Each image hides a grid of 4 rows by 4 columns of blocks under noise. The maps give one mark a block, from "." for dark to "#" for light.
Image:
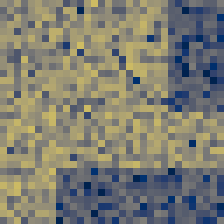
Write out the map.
# # # .
# # # .
# # # #
# . . .
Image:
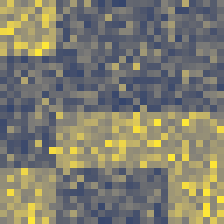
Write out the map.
# . . .
. . . .
. # # #
# . . #
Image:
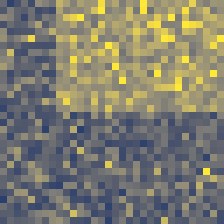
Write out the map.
. # # #
. # # #
. . . .
. . . .
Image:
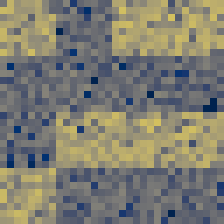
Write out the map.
# . # #
. . . .
. # # #
# . . .
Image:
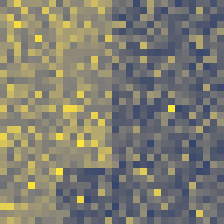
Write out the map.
# # . .
# # . .
# # . .
# . . .
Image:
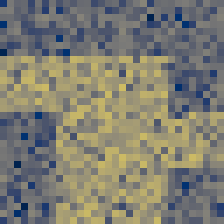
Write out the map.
. . . .
# # # .
. # # #
. # # .
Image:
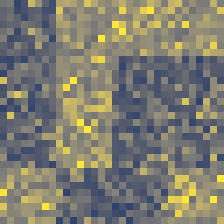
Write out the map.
. # # #
. # . .
. # . .
# . . #
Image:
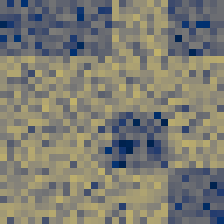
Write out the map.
. . # .
# # # #
# # . #
# # # .
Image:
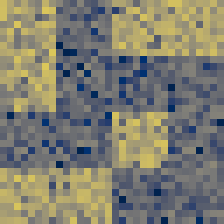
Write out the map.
# . # #
# . . .
. . # .
# # . .
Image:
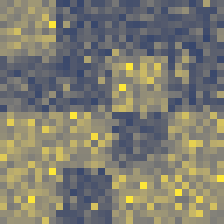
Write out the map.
# . . .
. . # .
# # . #
# . # #
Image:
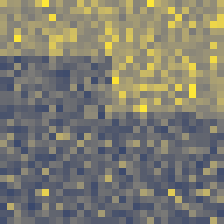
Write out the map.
# # # #
. . # #
. . . .
. . . .
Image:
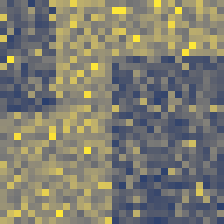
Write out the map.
. # # #
. # . .
# # . .
# # . .
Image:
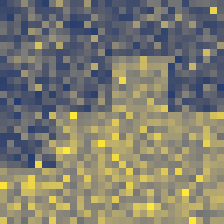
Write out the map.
. . . .
. . # .
. # # #
# # # #
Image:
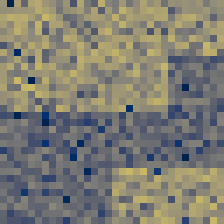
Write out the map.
# # # #
# # # .
. . . .
. . # #
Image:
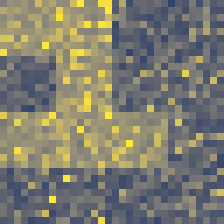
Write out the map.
# # . .
. # . .
# # # .
. . . .
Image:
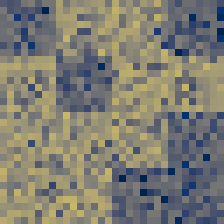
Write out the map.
. # # .
# . # #
# # # .
# # . .
